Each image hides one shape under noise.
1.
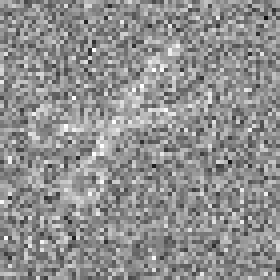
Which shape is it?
pair of scissors
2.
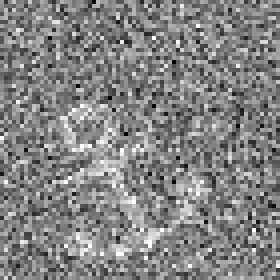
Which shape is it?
anchor
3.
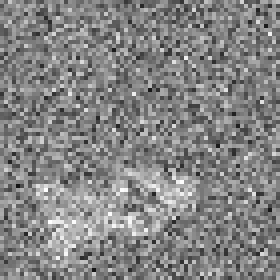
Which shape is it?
chess bishop
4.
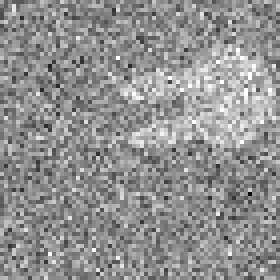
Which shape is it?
rabbit's head
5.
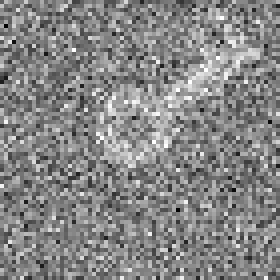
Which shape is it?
key
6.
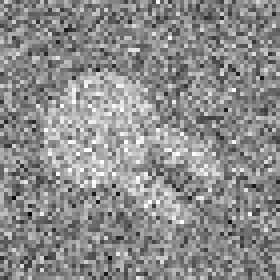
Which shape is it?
rabbit's head
